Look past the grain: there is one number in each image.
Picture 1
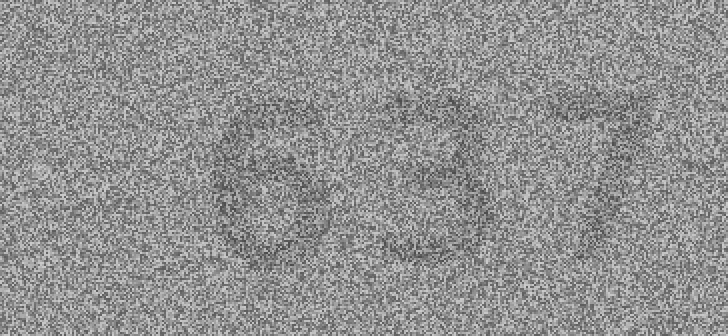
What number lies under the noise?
637
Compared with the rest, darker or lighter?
darker
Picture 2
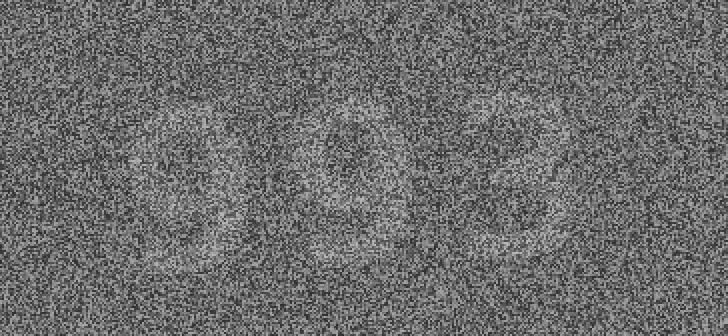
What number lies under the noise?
993
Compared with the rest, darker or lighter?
lighter
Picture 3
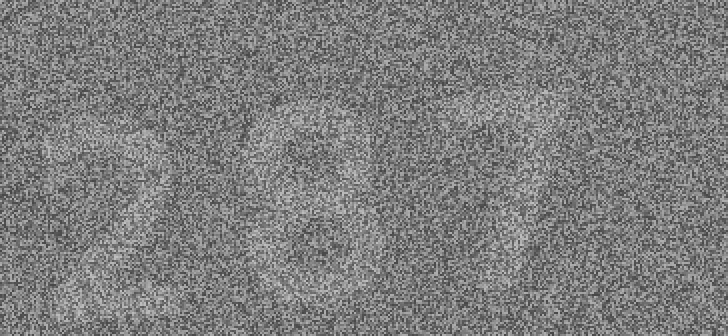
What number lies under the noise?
287
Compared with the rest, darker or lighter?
lighter
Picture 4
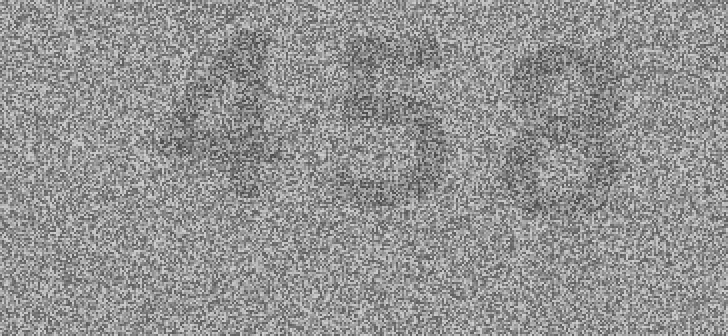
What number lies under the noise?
458
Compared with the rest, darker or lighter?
darker
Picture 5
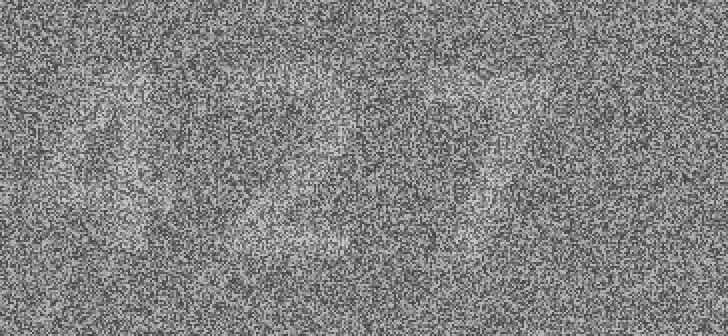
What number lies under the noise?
427
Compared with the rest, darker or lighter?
lighter
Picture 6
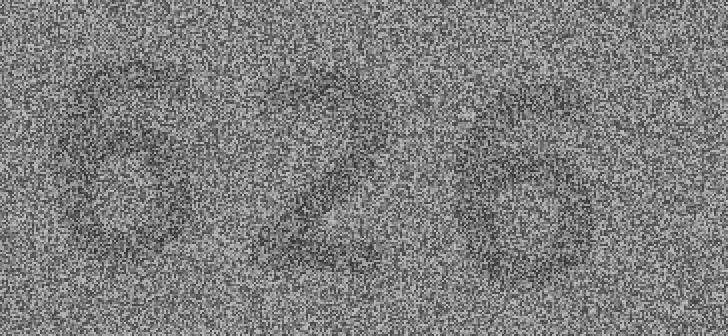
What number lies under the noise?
626
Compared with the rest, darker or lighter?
darker
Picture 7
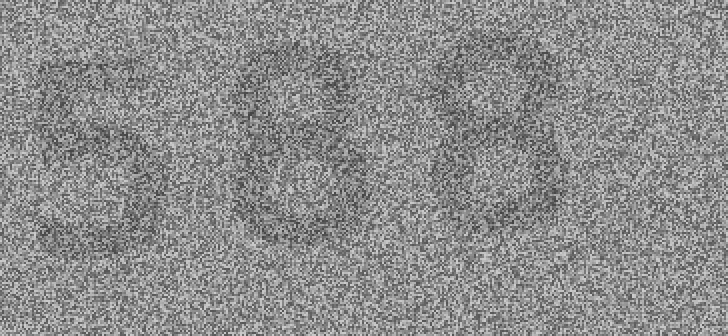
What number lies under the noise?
588
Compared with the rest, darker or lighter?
darker
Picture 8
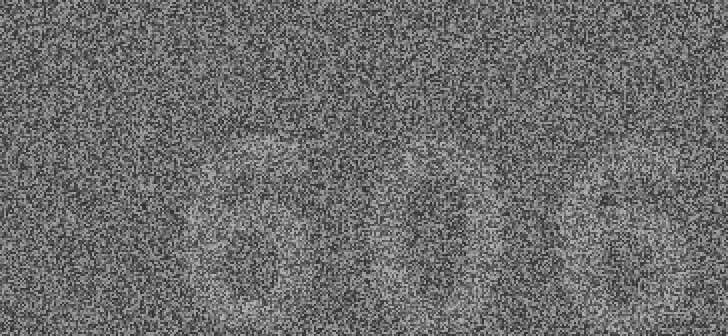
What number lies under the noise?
606
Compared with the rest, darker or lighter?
lighter
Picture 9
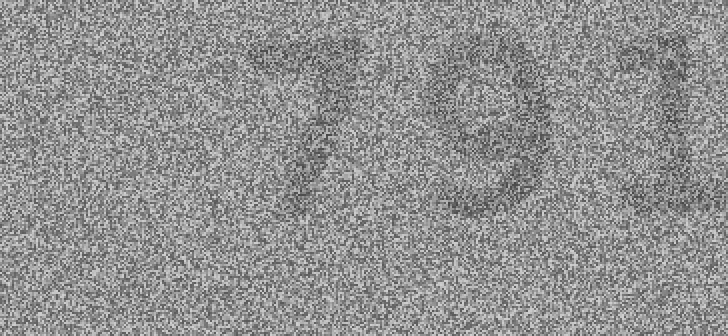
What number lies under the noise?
791
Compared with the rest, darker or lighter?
darker
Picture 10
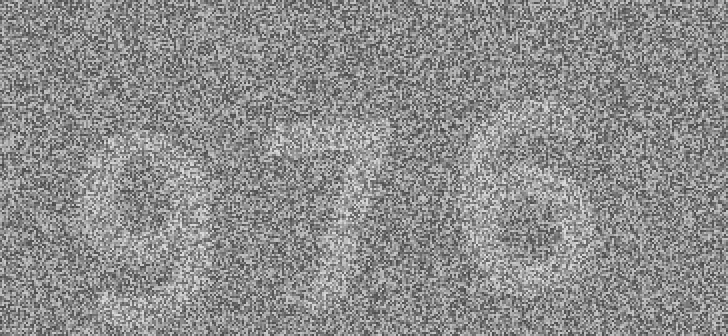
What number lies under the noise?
976
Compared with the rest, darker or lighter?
lighter
